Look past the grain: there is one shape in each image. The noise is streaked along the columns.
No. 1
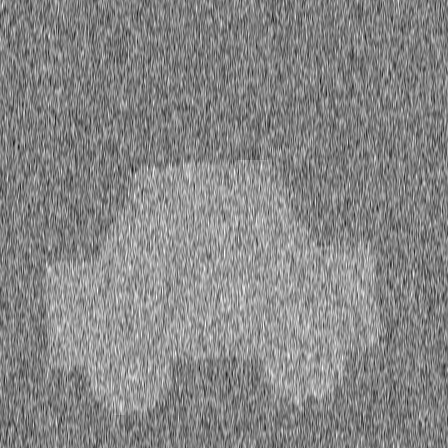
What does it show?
light car
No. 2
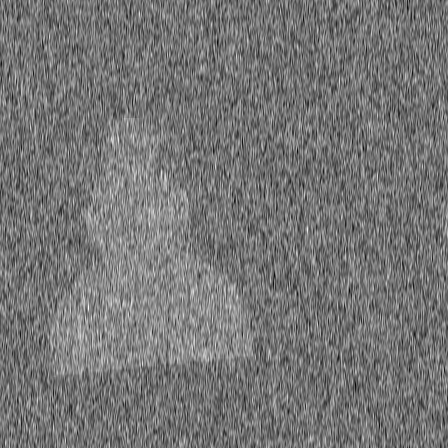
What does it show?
light chess pawn
